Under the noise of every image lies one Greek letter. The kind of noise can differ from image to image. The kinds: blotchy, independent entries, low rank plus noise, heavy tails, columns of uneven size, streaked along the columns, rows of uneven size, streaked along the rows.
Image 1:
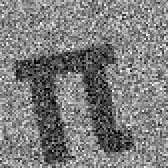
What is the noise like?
independent entries
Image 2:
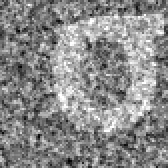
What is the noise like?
blotchy
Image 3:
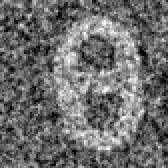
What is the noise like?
blotchy
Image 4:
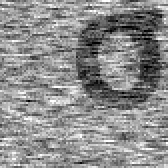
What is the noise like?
streaked along the rows
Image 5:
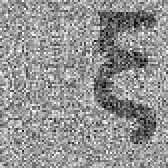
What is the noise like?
low rank plus noise
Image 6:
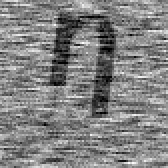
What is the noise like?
streaked along the rows
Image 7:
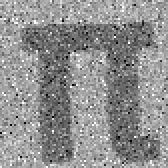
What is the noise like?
heavy tails
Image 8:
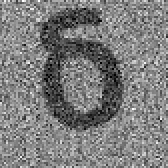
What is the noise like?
low rank plus noise
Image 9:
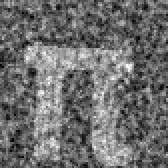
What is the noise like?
blotchy
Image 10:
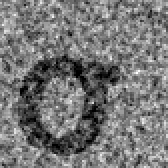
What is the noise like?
blotchy
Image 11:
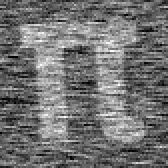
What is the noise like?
streaked along the rows
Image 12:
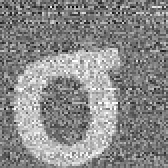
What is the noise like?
rows of uneven size
